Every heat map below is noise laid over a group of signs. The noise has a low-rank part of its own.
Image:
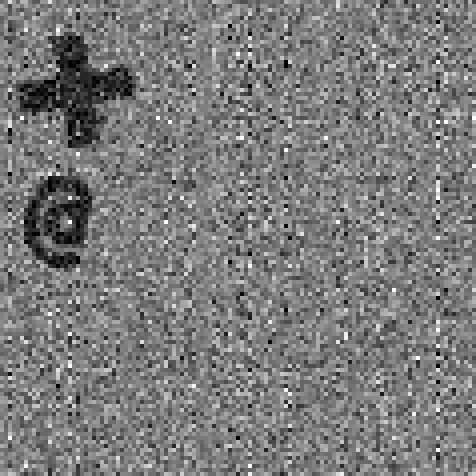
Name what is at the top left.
plus sign
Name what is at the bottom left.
nothing
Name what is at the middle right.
nothing
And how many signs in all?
2
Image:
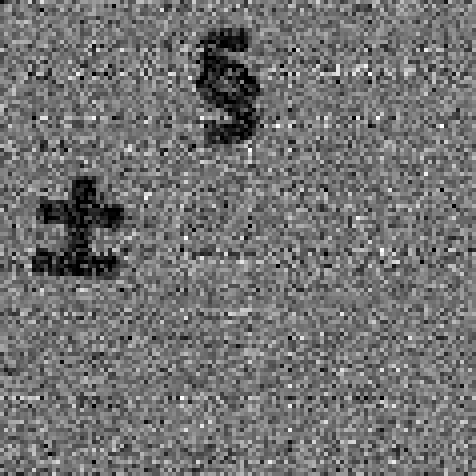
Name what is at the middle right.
nothing
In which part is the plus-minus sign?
middle left
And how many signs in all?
2
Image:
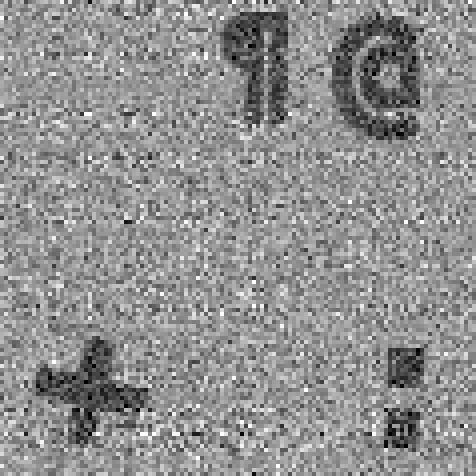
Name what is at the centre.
nothing
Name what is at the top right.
at sign
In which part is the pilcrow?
top middle
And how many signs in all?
4
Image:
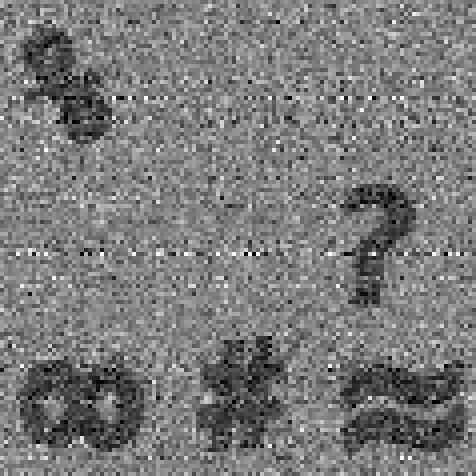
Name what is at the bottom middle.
hash sign
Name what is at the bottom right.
approximately sign
